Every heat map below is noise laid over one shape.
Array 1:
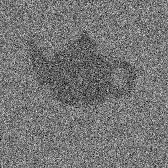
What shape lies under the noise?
teapot
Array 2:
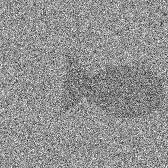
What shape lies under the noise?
fish
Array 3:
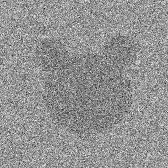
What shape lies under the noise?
bear's head
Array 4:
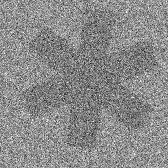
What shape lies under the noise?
asterisk
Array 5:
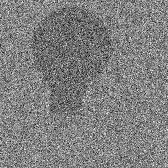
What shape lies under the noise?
light bulb
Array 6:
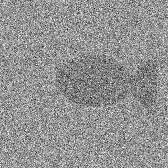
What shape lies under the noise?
fish
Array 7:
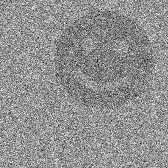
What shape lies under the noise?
smiling face
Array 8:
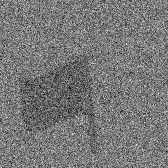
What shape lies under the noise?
flag
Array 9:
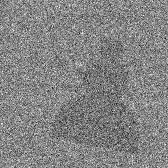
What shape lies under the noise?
chess pawn
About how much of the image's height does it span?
two thirds
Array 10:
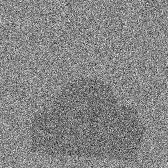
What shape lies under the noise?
cloud
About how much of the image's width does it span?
two thirds
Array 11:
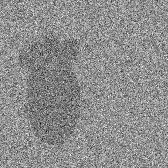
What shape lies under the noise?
footprint
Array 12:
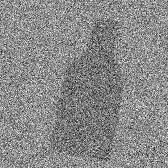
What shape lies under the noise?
bottle
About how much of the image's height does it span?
nearly all
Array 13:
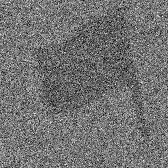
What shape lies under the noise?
flag
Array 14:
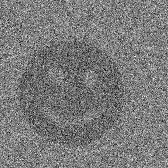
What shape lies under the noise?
smiling face
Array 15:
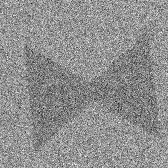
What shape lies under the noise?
bow tie
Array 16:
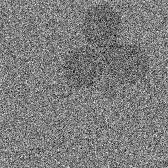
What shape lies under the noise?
club
